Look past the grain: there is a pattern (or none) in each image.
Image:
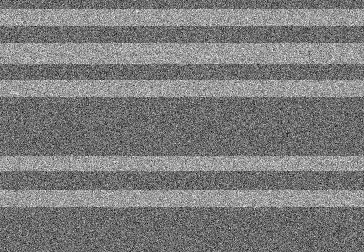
bands of rows
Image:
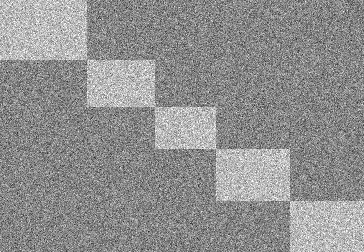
blocks along the diagonal
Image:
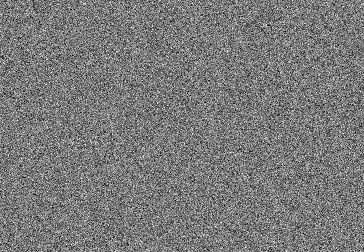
only noise
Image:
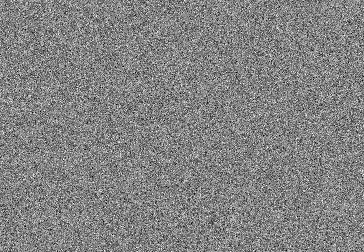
only noise
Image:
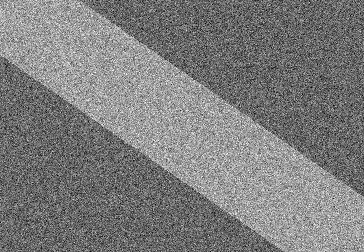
a diagonal band
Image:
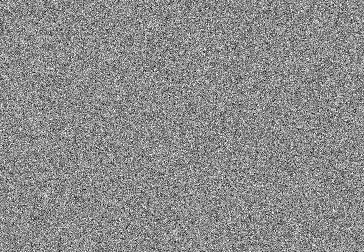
only noise
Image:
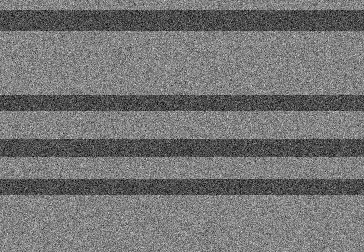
bands of rows
